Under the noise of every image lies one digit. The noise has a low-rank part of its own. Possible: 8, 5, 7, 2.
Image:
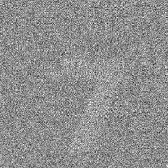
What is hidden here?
light 7
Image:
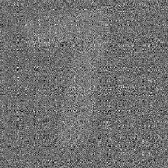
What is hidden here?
light 7
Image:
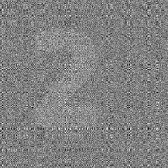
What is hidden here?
light 2
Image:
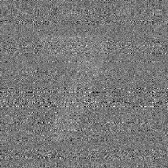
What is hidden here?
light 7
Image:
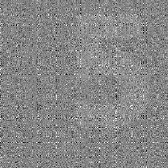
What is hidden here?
light 5
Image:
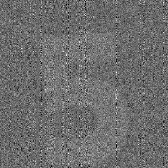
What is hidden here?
light 5
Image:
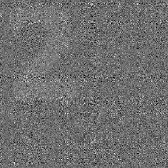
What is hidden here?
light 2
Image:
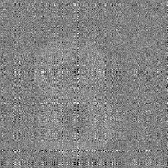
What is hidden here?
light 8
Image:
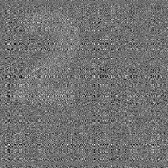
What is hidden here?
light 2
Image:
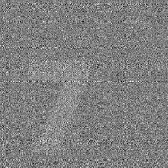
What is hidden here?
light 7
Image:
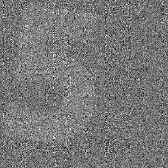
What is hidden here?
light 5
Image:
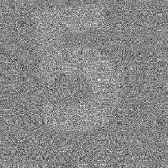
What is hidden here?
light 5
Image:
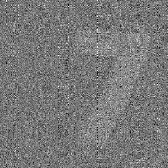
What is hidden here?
light 7
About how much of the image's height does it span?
two thirds
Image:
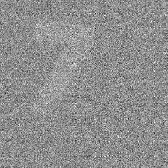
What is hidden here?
light 7
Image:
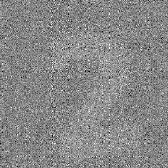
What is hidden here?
light 2
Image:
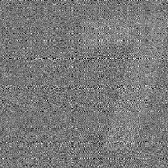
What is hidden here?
light 7
